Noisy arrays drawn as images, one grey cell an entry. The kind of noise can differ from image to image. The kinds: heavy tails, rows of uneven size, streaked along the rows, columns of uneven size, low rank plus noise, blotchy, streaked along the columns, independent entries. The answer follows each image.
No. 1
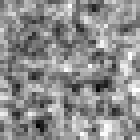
blotchy
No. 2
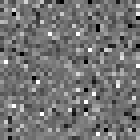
heavy tails
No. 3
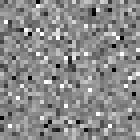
heavy tails
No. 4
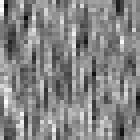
streaked along the columns
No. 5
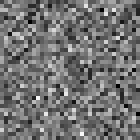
independent entries
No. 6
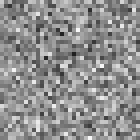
independent entries
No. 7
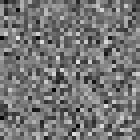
low rank plus noise
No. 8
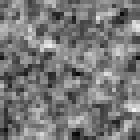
blotchy
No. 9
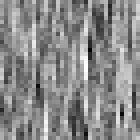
streaked along the columns
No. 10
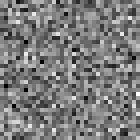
independent entries
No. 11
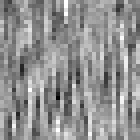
streaked along the columns
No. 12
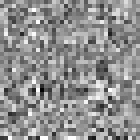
low rank plus noise
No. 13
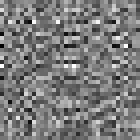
low rank plus noise
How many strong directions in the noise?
two
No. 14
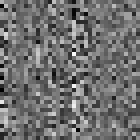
columns of uneven size
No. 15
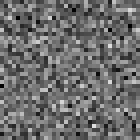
independent entries
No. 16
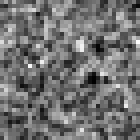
blotchy
